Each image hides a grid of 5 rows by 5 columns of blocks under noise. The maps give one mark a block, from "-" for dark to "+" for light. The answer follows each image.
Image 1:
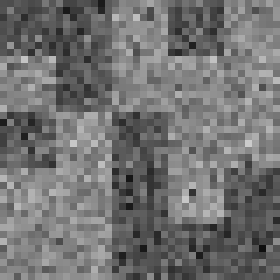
--+-+
+-+++
-+-++
++-+-
++---
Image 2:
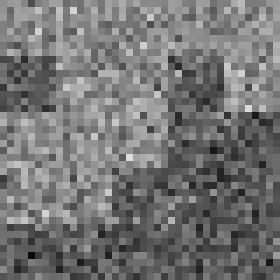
+++++
-++-+
+++--
++---
-----
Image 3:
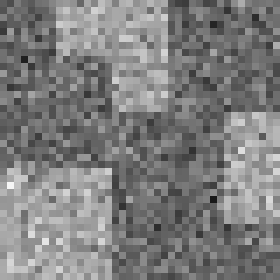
-++--
--+--
----+
++--+
++---
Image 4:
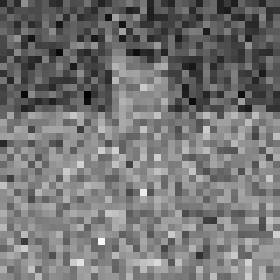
-----
--+--
+++++
+++++
+++++
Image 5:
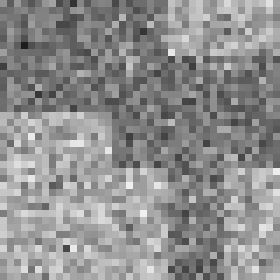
---++
-----
++---
+++-+
+++-+
